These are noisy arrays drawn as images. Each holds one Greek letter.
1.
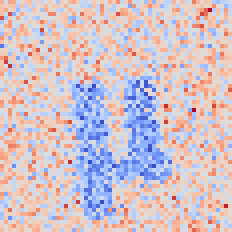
mu
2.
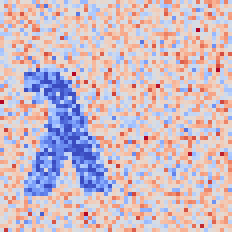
lambda
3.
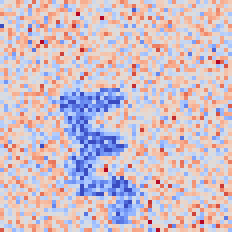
xi
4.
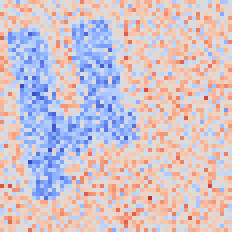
mu
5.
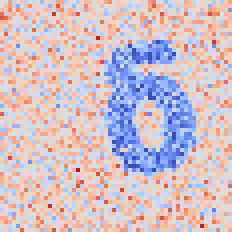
delta
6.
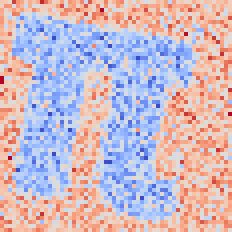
pi
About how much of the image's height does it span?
nearly all
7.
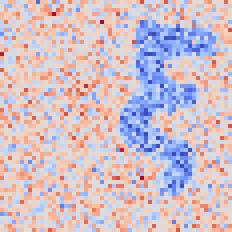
xi
